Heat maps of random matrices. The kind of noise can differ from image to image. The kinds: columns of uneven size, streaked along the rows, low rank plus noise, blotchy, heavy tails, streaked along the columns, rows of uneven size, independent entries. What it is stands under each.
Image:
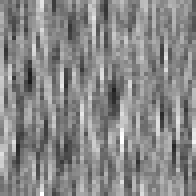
streaked along the columns
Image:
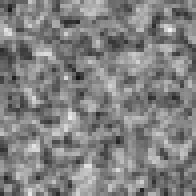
blotchy
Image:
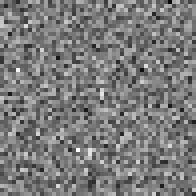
independent entries
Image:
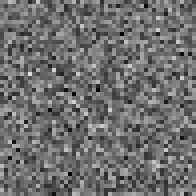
independent entries
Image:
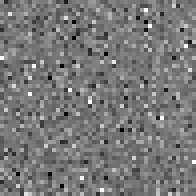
heavy tails
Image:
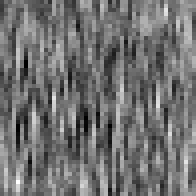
streaked along the columns
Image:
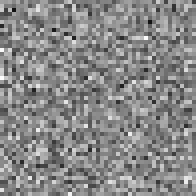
low rank plus noise
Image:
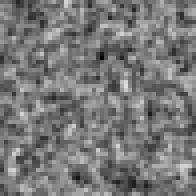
blotchy
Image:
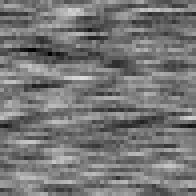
streaked along the rows
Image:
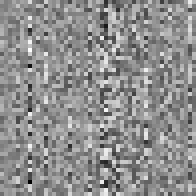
columns of uneven size
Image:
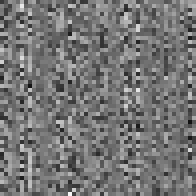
columns of uneven size
